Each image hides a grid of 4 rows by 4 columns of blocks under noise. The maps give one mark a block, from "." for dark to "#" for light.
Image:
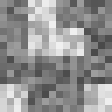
.#..
.##.
....
#..#
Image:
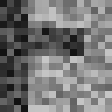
.###
...#
.###
.###
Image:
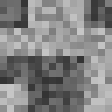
.##.
####
...#
#..#
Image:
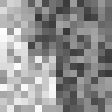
#...
#...
##..
##..
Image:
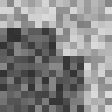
####
..##
...#
...#
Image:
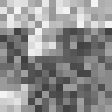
####
.#..
....
#...
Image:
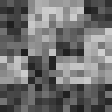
.##.
.#.#
#.##
....
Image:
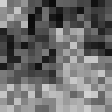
#...
..#.
..##
####
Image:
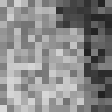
##..
###.
###.
###.
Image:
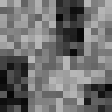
##.#
##.#
.###
.##.
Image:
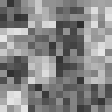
.#.#
#..#
.#.#
#...
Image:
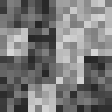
..##
#.##
..#.
.#..
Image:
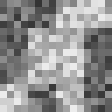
..##
.##.
.##.
#.#.
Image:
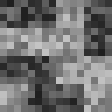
..#.
###.
..##
#..#
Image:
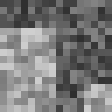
....
##..
##..
##.#
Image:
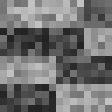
###.
...#
##..
..##
